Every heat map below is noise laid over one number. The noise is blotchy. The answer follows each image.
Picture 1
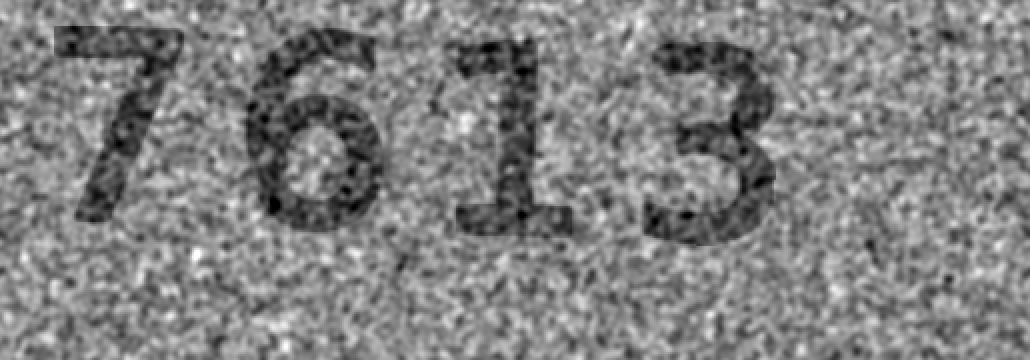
7613
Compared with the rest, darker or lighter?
darker
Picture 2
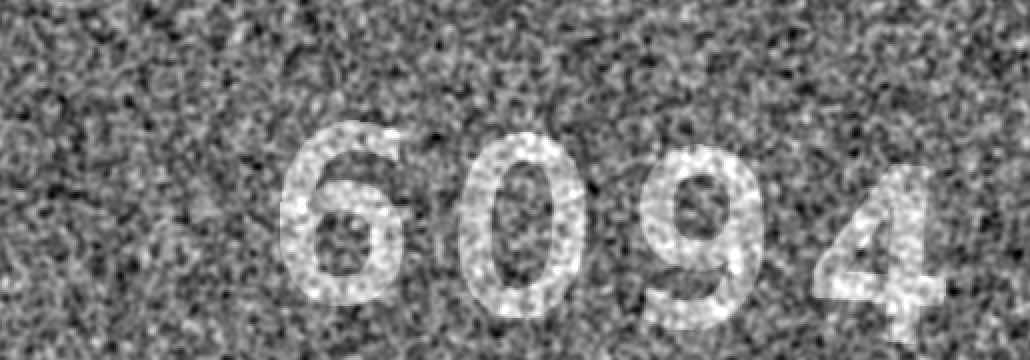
6094
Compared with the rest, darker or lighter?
lighter
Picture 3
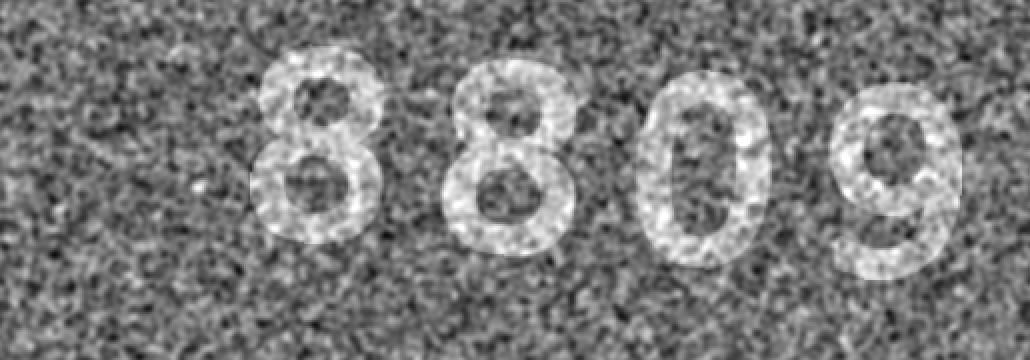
8809
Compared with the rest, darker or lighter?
lighter
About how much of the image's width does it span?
two thirds
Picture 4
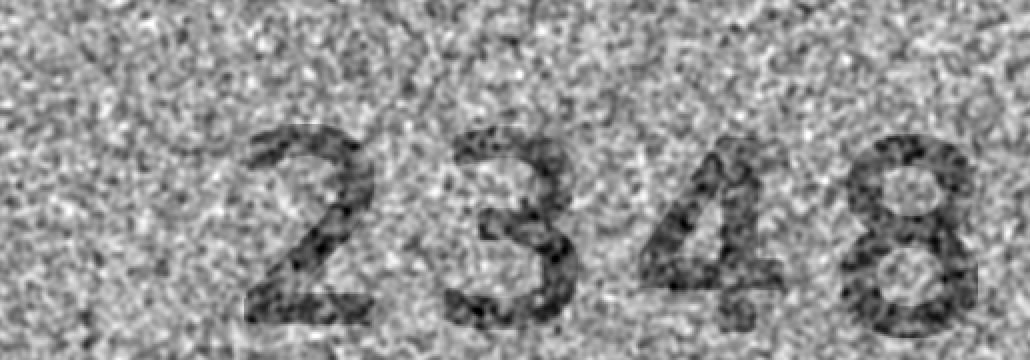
2348
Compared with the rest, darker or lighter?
darker
